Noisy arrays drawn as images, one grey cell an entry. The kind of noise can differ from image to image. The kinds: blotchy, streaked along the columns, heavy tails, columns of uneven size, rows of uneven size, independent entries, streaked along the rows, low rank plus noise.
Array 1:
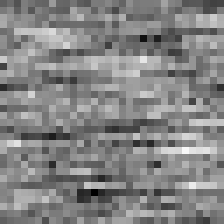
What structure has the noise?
streaked along the rows
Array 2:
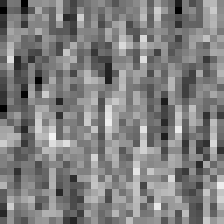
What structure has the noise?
streaked along the columns
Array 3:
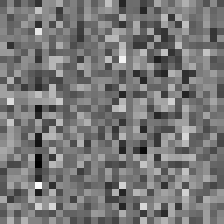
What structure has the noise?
columns of uneven size
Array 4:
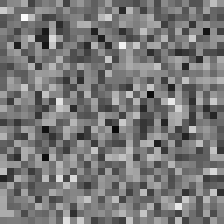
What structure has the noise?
independent entries
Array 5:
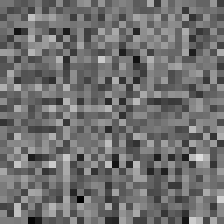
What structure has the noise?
low rank plus noise
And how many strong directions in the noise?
three or four
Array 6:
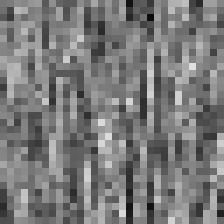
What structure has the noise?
streaked along the columns
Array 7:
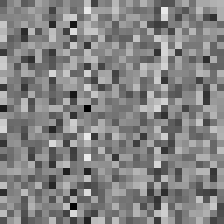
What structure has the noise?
columns of uneven size
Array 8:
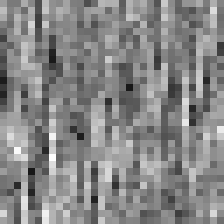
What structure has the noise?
streaked along the columns
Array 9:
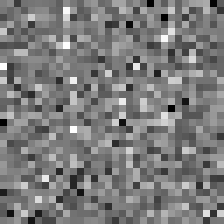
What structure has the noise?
heavy tails
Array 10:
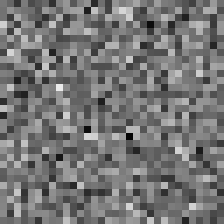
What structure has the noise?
independent entries
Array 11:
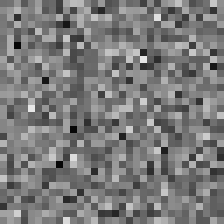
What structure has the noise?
independent entries
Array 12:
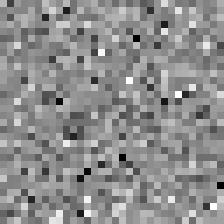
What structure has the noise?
heavy tails
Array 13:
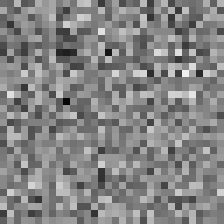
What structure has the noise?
low rank plus noise
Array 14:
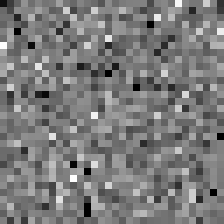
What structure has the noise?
heavy tails
